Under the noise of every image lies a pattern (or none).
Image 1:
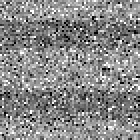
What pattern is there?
horizontal stripes
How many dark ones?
2
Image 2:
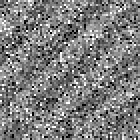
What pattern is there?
diagonal stripes
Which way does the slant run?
bottom left to top right
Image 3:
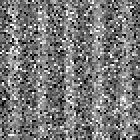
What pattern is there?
vertical stripes
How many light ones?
5
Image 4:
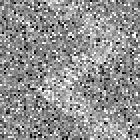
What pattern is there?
a wavy band
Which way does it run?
top to bottom
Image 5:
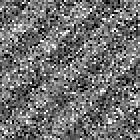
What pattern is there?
diagonal stripes
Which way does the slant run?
bottom left to top right
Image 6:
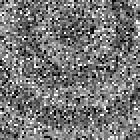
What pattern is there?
rings round one point
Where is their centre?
top middle
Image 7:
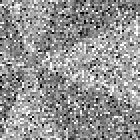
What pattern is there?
spokes from one point
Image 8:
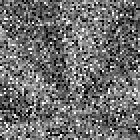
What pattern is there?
spokes from one point
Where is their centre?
bottom middle
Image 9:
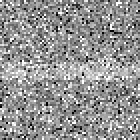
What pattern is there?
one horizontal stripe
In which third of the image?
middle
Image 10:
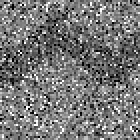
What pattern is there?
a wavy band
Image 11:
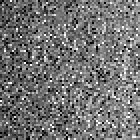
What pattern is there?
a smooth slope
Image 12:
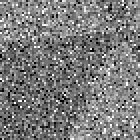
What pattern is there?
spokes from one point
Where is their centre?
top right
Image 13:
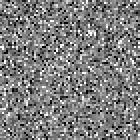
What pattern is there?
only noise
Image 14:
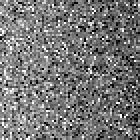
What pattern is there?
a smooth slope
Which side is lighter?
left
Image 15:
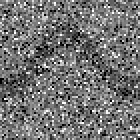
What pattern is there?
a wavy band
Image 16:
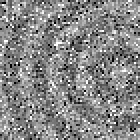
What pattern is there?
rings round one point
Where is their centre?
middle right
